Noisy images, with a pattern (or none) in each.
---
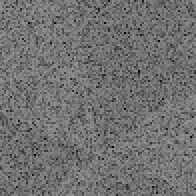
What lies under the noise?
spokes from one point
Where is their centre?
bottom middle
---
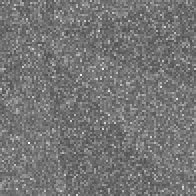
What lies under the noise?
spokes from one point
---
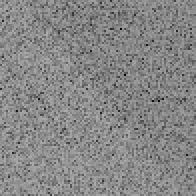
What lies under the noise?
a sharp edge
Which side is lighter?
bottom left
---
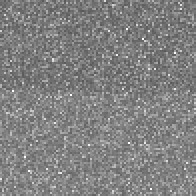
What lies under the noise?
a sharp edge
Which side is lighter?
bottom
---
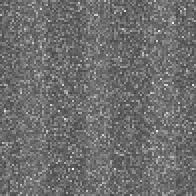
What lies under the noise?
vertical stripes
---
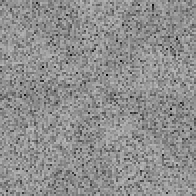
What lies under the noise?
spokes from one point
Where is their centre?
centre
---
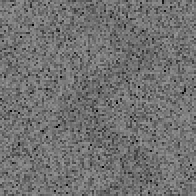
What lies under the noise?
a wavy band
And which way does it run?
top to bottom
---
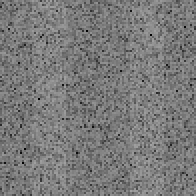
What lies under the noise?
vertical stripes
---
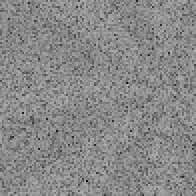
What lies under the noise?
spokes from one point
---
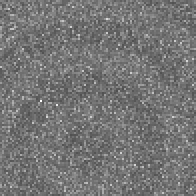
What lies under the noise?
rings round one point
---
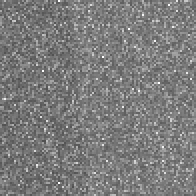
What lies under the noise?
a sharp edge
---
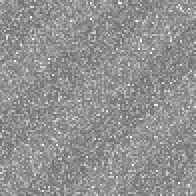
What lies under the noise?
diagonal stripes
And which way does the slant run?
bottom left to top right
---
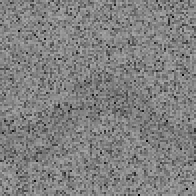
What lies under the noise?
a wavy band
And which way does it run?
left to right
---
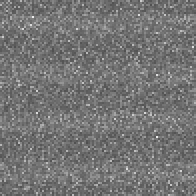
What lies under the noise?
horizontal stripes
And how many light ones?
4
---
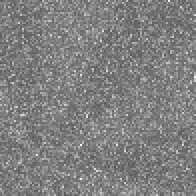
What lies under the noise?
spokes from one point
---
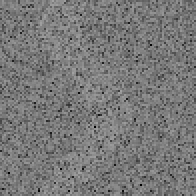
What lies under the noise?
a wavy band
